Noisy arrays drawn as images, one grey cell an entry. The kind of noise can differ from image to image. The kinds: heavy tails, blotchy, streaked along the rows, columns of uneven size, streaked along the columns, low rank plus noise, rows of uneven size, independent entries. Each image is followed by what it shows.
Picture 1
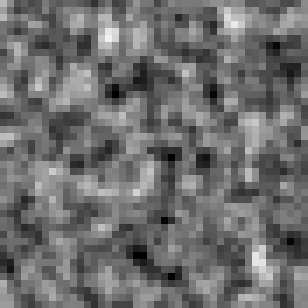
blotchy
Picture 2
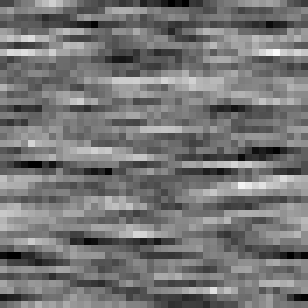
streaked along the rows
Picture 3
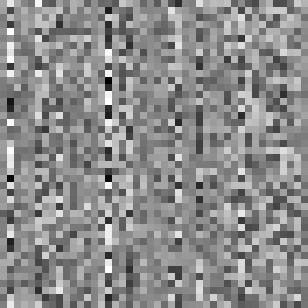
columns of uneven size
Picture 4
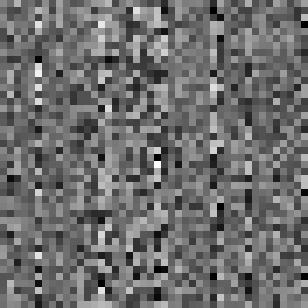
columns of uneven size
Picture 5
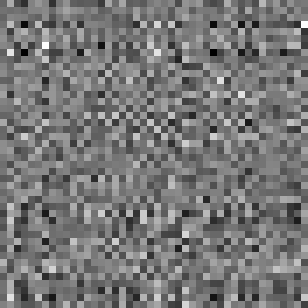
low rank plus noise
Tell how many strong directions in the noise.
two
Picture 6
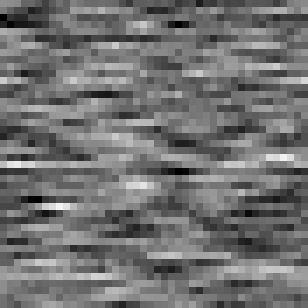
streaked along the rows
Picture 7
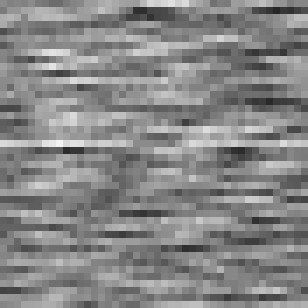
streaked along the rows
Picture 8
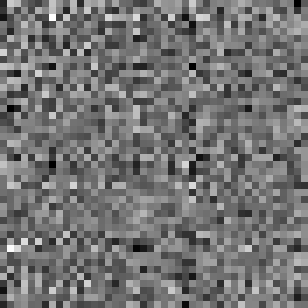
low rank plus noise
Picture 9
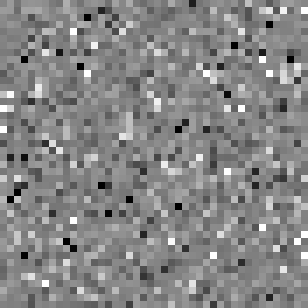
heavy tails
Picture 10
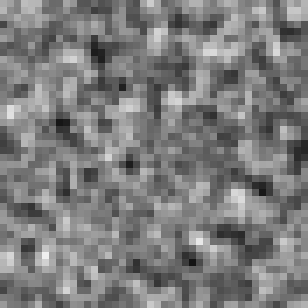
blotchy
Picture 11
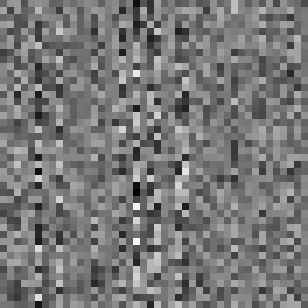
columns of uneven size
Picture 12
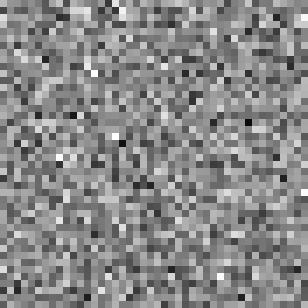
independent entries
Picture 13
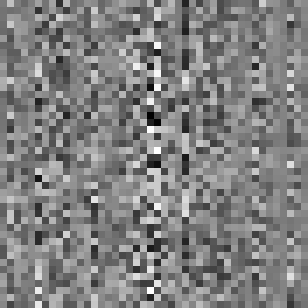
columns of uneven size
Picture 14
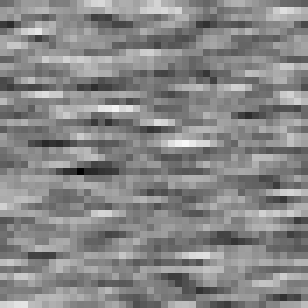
streaked along the rows
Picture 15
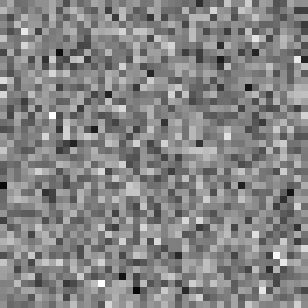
independent entries
